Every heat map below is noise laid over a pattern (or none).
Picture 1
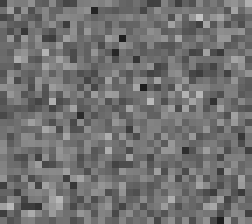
only noise
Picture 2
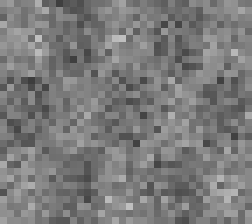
a checkerboard
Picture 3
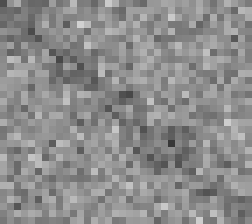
blocks along the diagonal
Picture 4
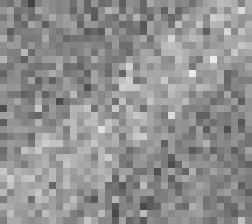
a diagonal band
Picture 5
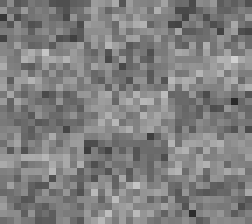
a checkerboard
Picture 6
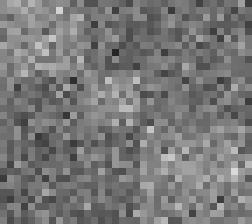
blocks along the diagonal
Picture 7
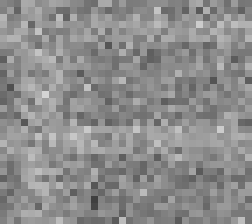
bands of rows crossing bands of columns
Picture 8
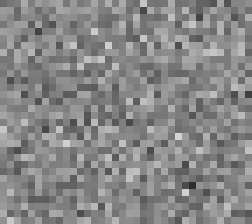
only noise
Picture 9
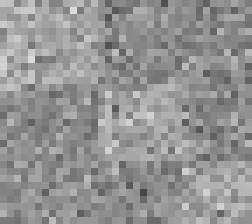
blocks along the diagonal
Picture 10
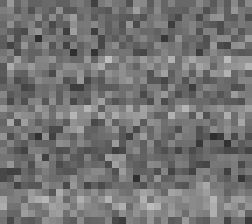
bands of rows
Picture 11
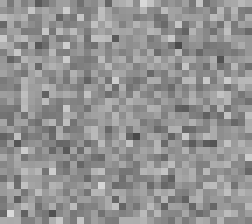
only noise
